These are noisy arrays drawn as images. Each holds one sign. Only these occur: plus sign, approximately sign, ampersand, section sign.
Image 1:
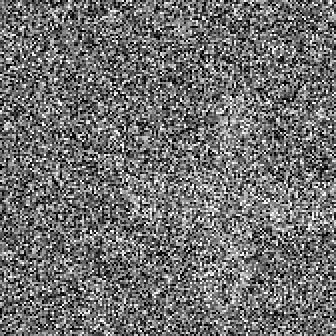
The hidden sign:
plus sign
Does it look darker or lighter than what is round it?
lighter
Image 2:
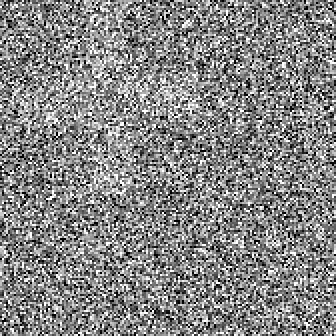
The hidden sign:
plus sign
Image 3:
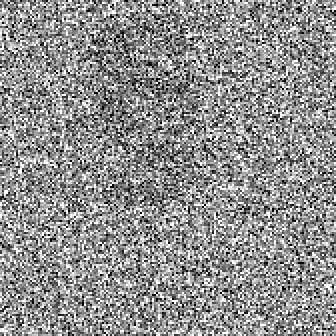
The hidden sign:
section sign
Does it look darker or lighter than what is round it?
darker
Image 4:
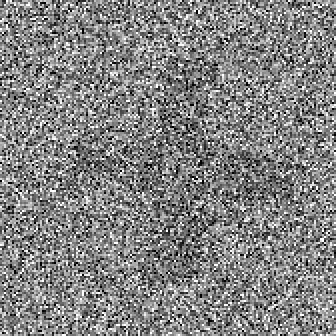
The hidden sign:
plus sign
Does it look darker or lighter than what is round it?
darker
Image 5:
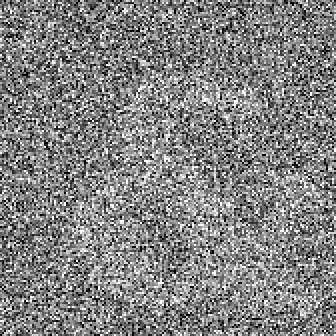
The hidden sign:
ampersand
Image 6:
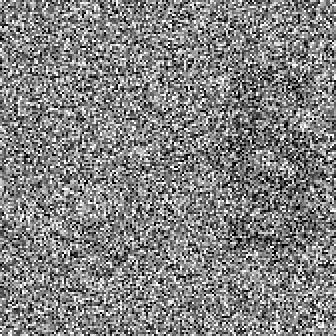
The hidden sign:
section sign
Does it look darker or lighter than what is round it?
darker
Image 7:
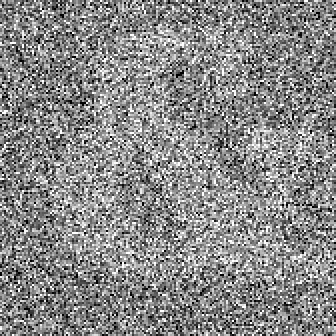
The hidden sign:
ampersand
